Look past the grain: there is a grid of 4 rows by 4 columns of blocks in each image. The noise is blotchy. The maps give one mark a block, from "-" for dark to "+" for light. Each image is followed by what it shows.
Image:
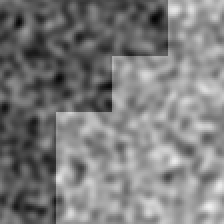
- - - +
- - + +
- + + +
- + + +
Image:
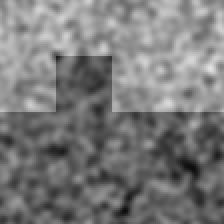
+ + + +
+ - + +
- - - -
- - - -
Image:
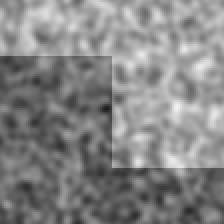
+ + + +
- - + +
- - + +
- - - -
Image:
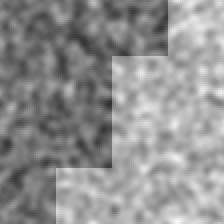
- - - +
- - + +
- - + +
- + + +
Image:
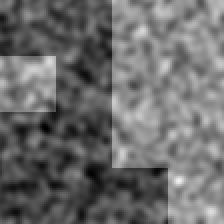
- - + +
+ - + +
- - + +
- - - +
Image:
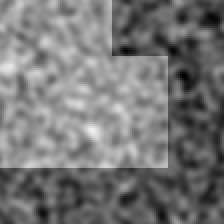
+ + - -
+ + + -
+ + + -
- - - -
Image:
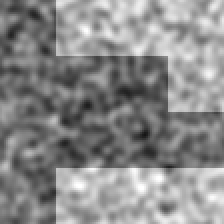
- + + +
- - - +
- - - -
- + + +
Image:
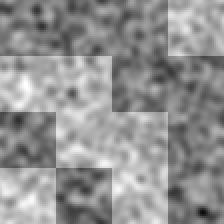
- - - +
+ + - -
- + + -
+ - + -
